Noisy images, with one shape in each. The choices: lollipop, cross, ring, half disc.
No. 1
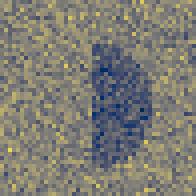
half disc
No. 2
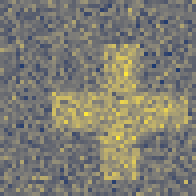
cross
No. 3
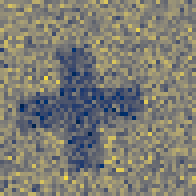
cross
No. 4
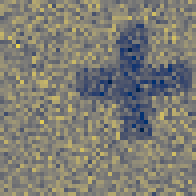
cross
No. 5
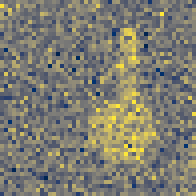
lollipop
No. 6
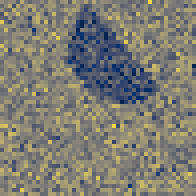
half disc
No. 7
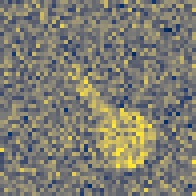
lollipop
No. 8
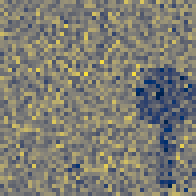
lollipop
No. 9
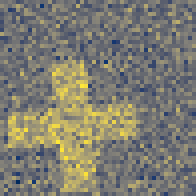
cross
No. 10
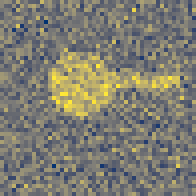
lollipop
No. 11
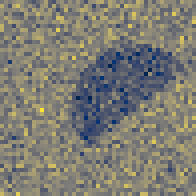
half disc
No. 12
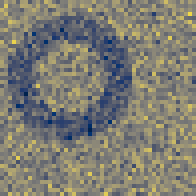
ring
